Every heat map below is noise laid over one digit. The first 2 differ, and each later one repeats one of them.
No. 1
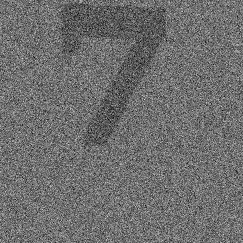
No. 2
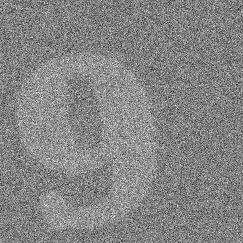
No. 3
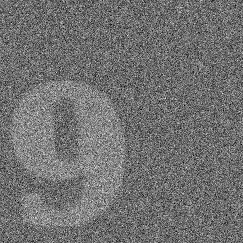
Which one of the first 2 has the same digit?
2
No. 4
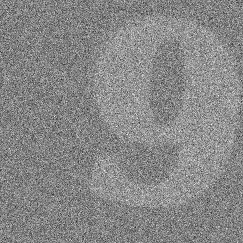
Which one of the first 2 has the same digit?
2
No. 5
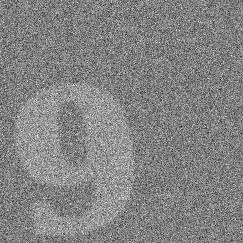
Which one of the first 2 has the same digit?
2
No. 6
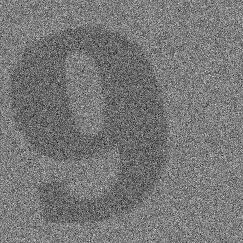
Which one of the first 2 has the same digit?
2
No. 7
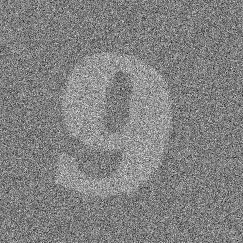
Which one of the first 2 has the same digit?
2
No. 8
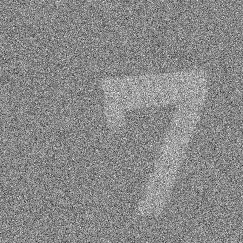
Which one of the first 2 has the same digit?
1
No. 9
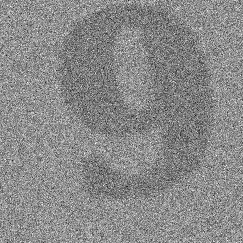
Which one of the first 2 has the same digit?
2
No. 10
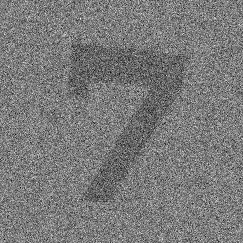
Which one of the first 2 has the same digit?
1
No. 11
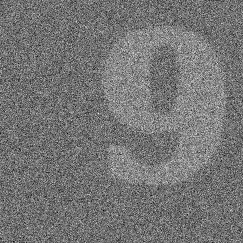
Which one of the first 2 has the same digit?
2
